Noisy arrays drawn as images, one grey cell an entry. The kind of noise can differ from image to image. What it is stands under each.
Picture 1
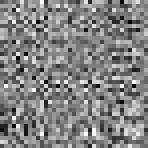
low rank plus noise
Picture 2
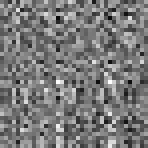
low rank plus noise
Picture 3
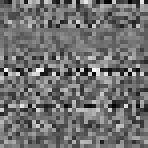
rows of uneven size
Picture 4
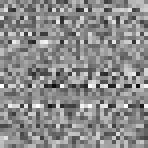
rows of uneven size
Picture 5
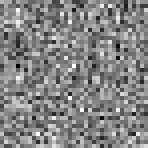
low rank plus noise
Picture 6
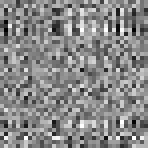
low rank plus noise
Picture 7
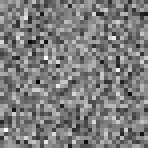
independent entries
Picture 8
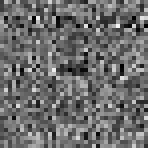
low rank plus noise
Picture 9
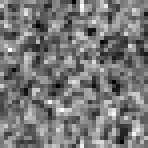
blotchy
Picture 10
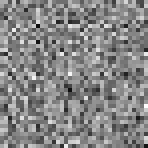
low rank plus noise
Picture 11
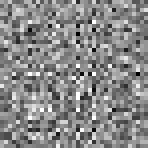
low rank plus noise
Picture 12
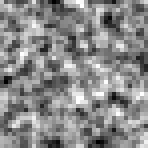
blotchy
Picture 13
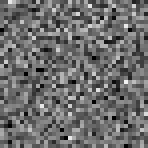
independent entries
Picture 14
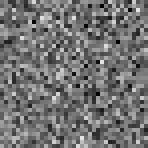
independent entries
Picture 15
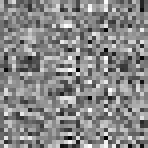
low rank plus noise
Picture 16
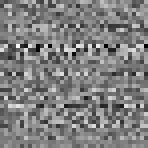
rows of uneven size
